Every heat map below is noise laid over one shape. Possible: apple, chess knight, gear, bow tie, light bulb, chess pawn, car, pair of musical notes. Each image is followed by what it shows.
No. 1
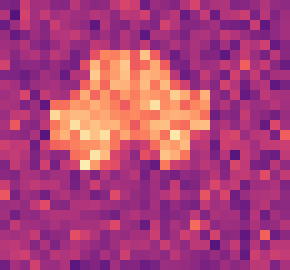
car
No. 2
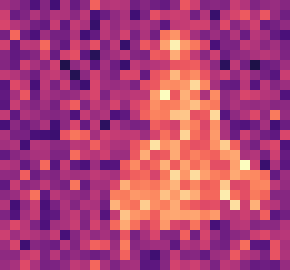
chess pawn
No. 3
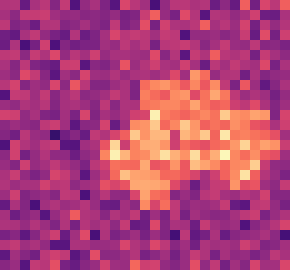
car
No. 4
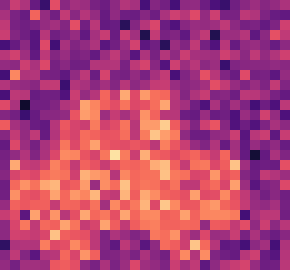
car
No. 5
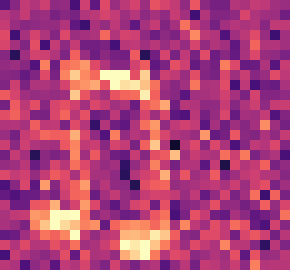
pair of musical notes
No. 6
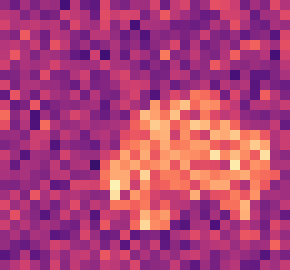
car
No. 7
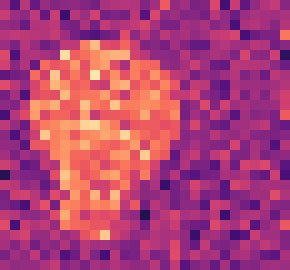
light bulb
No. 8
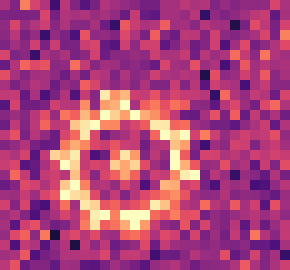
gear
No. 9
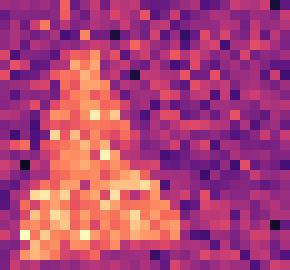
chess pawn
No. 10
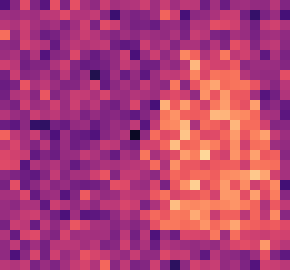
chess knight
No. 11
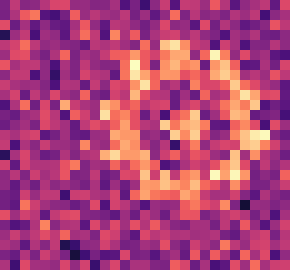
gear
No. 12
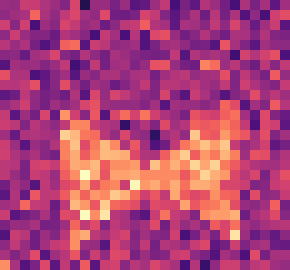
bow tie
